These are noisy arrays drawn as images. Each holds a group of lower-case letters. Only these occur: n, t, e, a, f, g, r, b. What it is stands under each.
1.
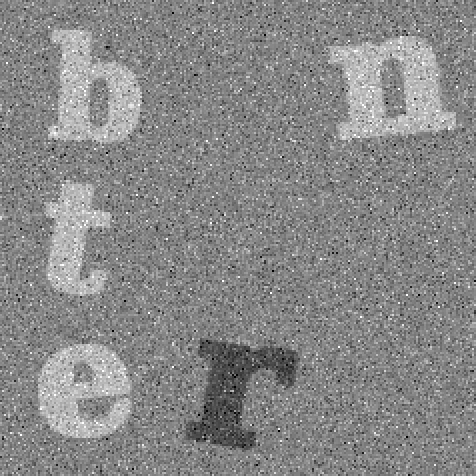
top left: light b; top right: light n; middle left: light t; bottom left: light e; bottom middle: dark r
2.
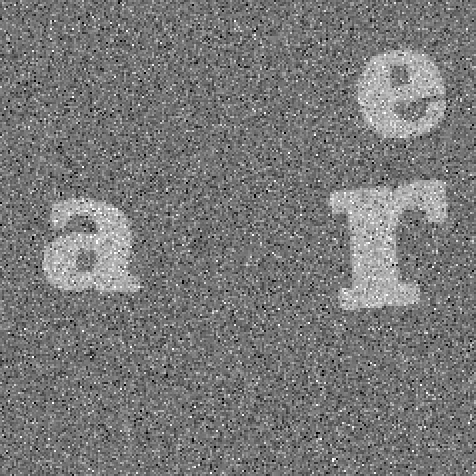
top right: light e; middle left: light a; middle right: light r
